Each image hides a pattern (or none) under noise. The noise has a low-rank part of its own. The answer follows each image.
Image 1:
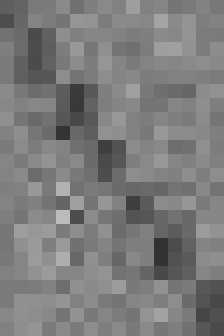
blocks along the diagonal
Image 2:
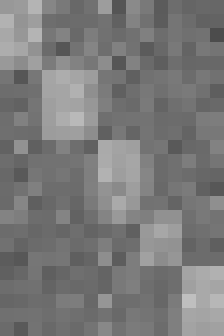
blocks along the diagonal
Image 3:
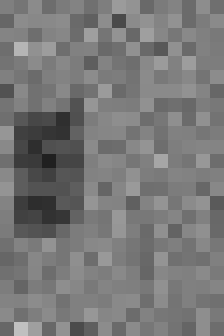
one block
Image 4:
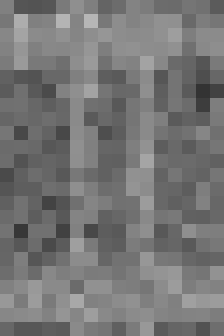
bands of rows crossing bands of columns
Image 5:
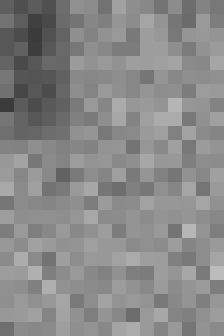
one block
